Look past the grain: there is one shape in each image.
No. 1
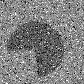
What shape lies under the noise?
disc with a wedge cut out
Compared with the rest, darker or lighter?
darker
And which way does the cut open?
down and left
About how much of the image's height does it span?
two thirds
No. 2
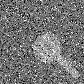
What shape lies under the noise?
lollipop
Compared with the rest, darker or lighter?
lighter
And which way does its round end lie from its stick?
up and left
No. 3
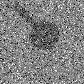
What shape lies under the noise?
lollipop
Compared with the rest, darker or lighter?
darker
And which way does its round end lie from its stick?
down and right
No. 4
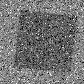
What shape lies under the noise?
square
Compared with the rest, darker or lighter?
darker
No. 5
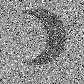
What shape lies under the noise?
crescent
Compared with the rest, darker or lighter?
darker
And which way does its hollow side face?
left
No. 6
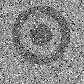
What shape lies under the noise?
bullseye
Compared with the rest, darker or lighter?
darker
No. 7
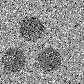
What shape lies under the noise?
three dots
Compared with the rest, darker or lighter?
darker
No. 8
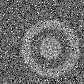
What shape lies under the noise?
bullseye
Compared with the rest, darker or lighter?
lighter
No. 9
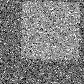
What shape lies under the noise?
square
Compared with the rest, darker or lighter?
lighter
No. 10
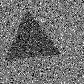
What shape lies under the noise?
triangle
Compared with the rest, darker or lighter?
darker
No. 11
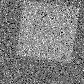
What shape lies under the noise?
square
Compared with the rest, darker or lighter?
lighter
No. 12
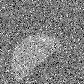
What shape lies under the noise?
half disc
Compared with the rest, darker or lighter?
lighter
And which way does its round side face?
up and left
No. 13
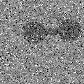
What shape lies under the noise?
dumbbell
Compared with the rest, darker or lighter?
darker
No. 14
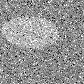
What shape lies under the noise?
ellipse
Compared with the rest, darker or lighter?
lighter
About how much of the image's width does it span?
two thirds
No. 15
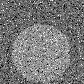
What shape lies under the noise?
disc
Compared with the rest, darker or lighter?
lighter
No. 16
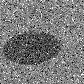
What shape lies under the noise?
ellipse
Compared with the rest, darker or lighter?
darker
